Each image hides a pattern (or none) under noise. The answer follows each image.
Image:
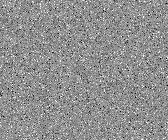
only noise
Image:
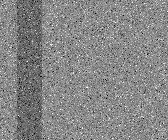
one vertical stripe
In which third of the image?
left
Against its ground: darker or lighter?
darker
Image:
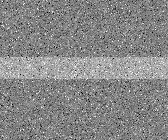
one horizontal stripe
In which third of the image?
middle
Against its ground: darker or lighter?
lighter
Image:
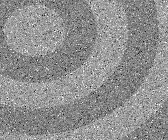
rings round one point
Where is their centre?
top left
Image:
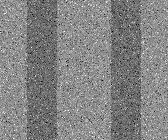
vertical stripes
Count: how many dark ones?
2
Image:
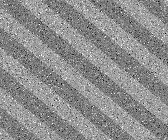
diagonal stripes
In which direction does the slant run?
top left to bottom right
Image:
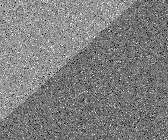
a sharp edge
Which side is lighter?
top left
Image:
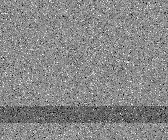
one horizontal stripe
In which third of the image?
bottom
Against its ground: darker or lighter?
darker
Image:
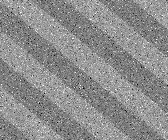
diagonal stripes
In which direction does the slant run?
top left to bottom right
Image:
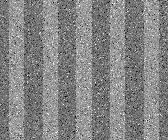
vertical stripes
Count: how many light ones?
5
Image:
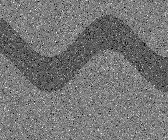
a wavy band
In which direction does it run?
left to right
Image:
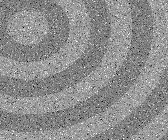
rings round one point
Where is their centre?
top left
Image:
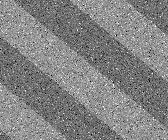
diagonal stripes
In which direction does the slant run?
top left to bottom right
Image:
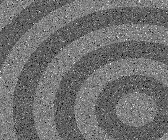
rings round one point
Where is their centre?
bottom right
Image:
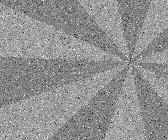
spokes from one point
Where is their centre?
middle right
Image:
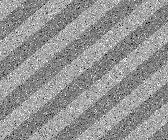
diagonal stripes
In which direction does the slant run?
bottom left to top right
